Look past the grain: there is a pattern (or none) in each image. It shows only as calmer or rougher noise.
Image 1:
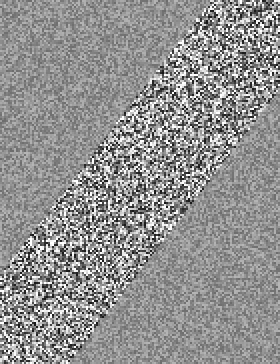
a diagonal band
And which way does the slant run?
bottom left to top right
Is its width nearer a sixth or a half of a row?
a half
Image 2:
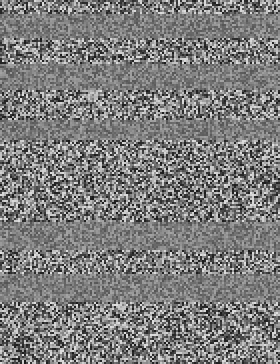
bands of rows
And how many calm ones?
5
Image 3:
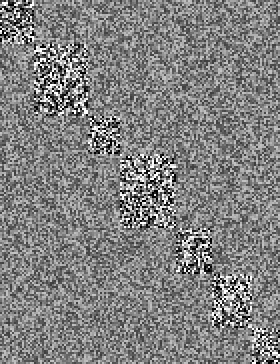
blocks along the diagonal
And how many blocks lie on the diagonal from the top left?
7
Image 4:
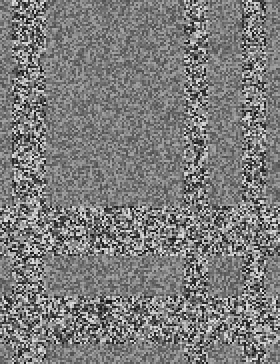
bands of rows crossing bands of columns
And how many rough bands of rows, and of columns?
2 and 3
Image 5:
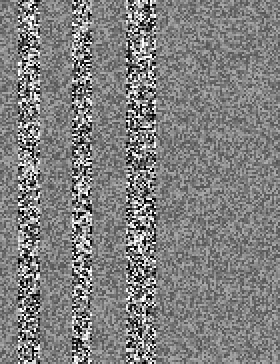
bands of columns
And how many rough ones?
3
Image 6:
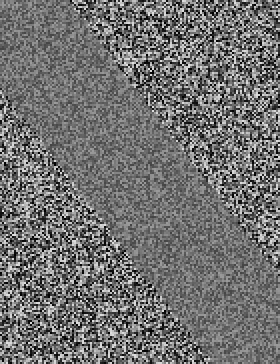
a diagonal band
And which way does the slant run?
top left to bottom right
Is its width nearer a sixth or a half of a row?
a half
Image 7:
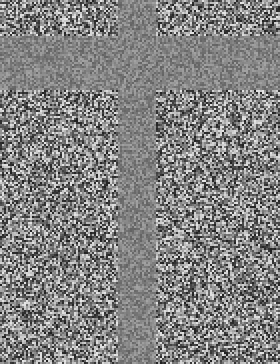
bands of rows crossing bands of columns
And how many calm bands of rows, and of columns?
1 and 1
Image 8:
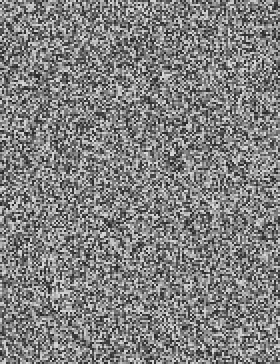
only noise
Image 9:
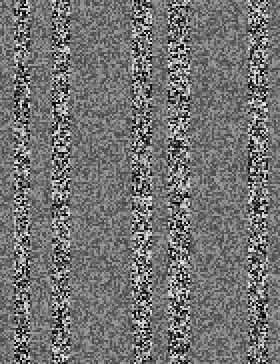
bands of columns
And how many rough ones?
5
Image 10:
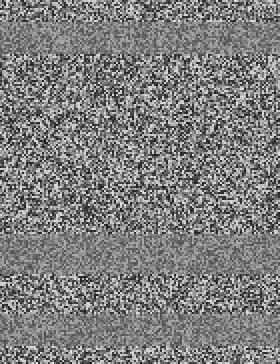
bands of rows
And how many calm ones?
3
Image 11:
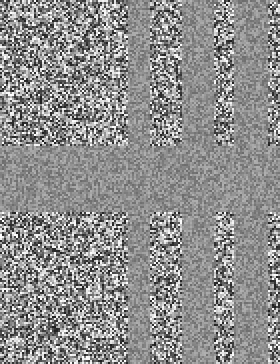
bands of rows crossing bands of columns
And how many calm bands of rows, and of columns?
1 and 3
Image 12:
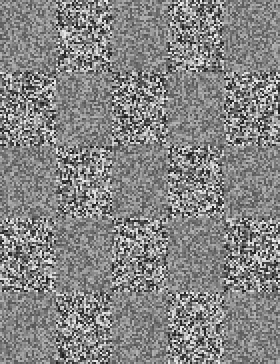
a checkerboard
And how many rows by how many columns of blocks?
5 by 5
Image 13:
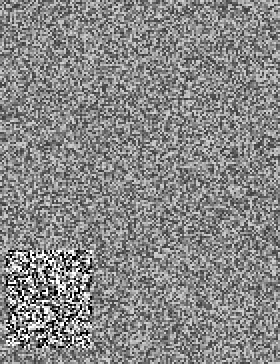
one block
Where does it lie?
bottom left
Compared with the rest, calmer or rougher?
rougher
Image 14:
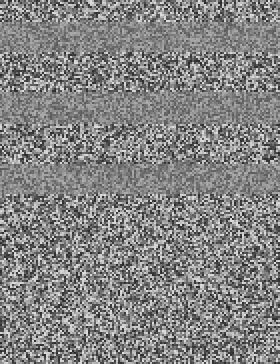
bands of rows
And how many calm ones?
3
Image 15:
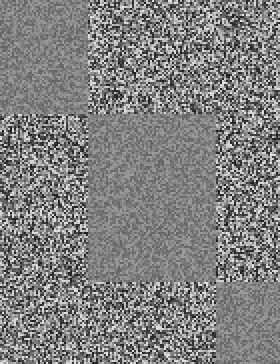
blocks along the diagonal
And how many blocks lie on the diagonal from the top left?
3
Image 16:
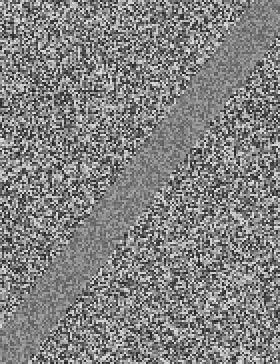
a diagonal band
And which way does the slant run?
bottom left to top right
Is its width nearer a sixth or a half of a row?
a sixth
